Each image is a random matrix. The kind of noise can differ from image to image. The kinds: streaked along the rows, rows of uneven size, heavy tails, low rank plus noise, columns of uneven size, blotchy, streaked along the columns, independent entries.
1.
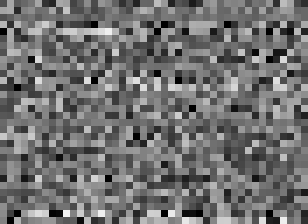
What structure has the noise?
rows of uneven size
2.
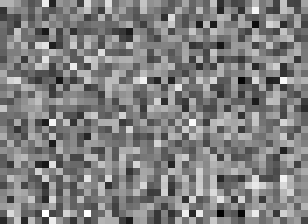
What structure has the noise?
low rank plus noise
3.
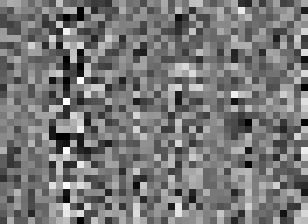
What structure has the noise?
columns of uneven size
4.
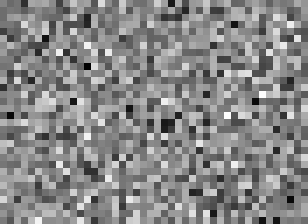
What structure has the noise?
independent entries
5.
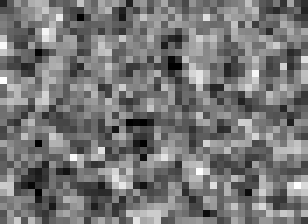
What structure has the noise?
blotchy
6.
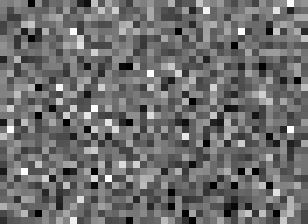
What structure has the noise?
heavy tails
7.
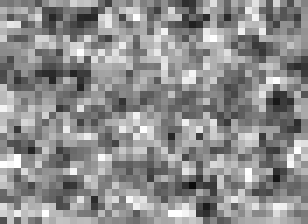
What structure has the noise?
blotchy
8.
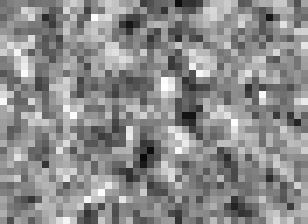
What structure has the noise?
blotchy
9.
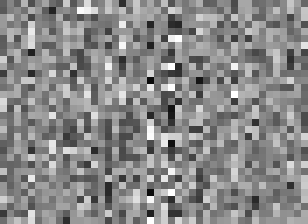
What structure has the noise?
columns of uneven size
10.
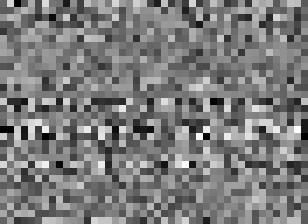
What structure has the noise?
rows of uneven size
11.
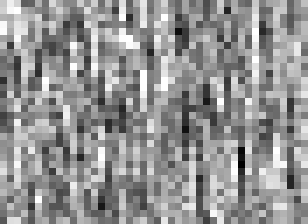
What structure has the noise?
streaked along the columns
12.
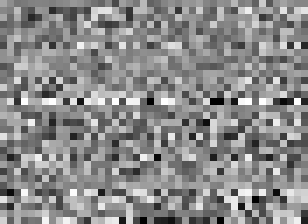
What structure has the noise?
rows of uneven size
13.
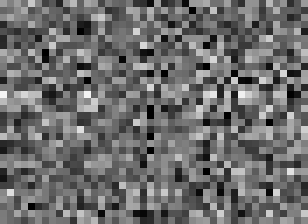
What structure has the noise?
low rank plus noise
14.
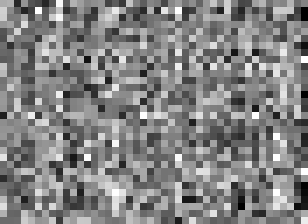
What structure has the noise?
low rank plus noise
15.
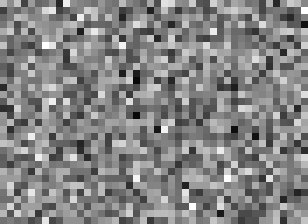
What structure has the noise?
independent entries
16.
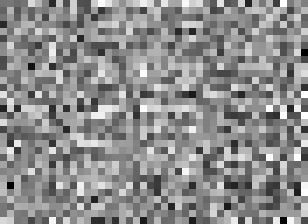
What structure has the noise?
low rank plus noise
